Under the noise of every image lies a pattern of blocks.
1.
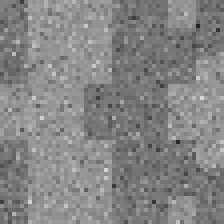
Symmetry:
top and bottom mirror each other
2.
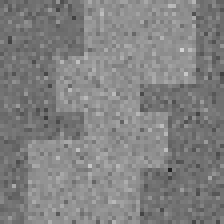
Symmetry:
the same after a half turn
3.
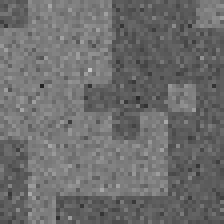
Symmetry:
no symmetry
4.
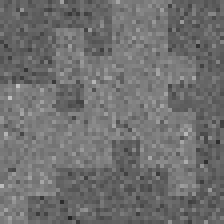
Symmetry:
no symmetry
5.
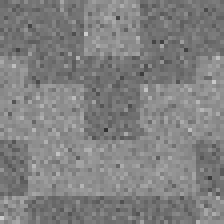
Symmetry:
left and right mirror each other
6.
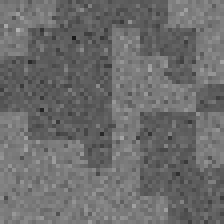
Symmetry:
no symmetry
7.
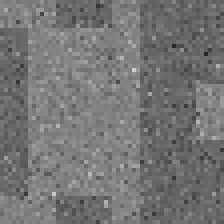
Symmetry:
top and bottom mirror each other
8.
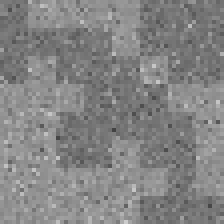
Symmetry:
mirrored about the diagonal from the bottom left
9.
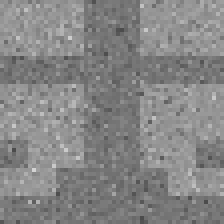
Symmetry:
left and right mirror each other
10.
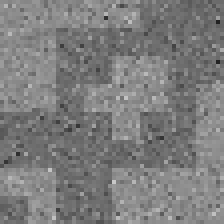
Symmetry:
mirrored about the diagonal from the bottom left
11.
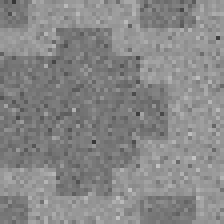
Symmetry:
top and bottom mirror each other
